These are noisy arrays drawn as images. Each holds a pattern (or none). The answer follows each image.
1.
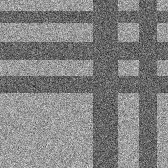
bands of rows crossing bands of columns
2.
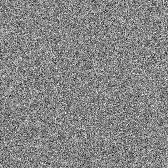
only noise
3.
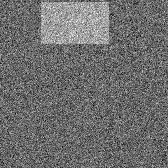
one block
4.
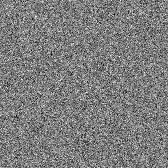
only noise
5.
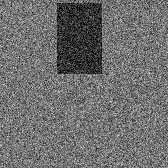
one block
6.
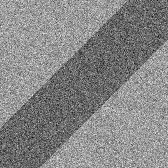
a diagonal band
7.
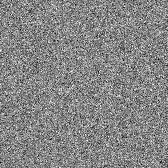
only noise
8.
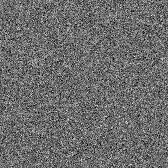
only noise
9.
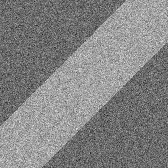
a diagonal band
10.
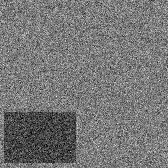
one block
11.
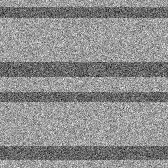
bands of rows
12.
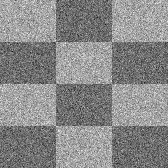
a checkerboard
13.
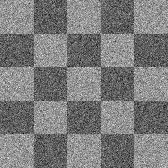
a checkerboard
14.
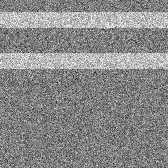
bands of rows
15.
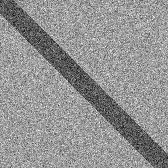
a diagonal band
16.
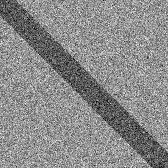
a diagonal band
